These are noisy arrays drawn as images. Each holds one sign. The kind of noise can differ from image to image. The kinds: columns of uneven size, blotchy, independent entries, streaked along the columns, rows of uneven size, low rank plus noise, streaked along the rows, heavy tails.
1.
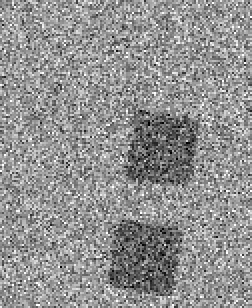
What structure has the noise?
independent entries
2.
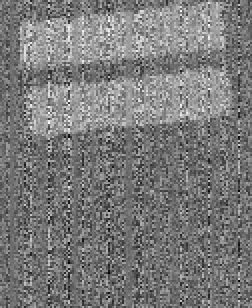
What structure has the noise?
columns of uneven size
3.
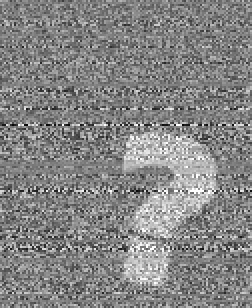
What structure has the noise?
rows of uneven size
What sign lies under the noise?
question mark
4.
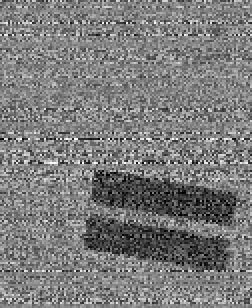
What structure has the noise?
rows of uneven size
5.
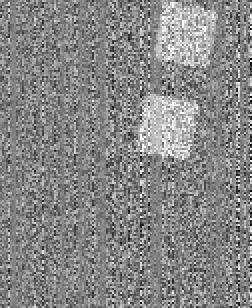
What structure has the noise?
columns of uneven size
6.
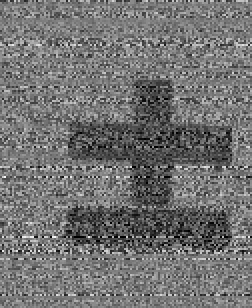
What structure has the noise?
rows of uneven size
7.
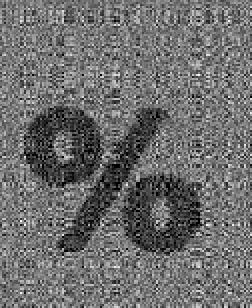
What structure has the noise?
low rank plus noise
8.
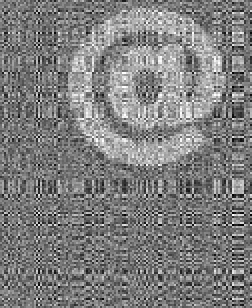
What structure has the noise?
low rank plus noise
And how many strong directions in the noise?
one
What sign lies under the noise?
at sign
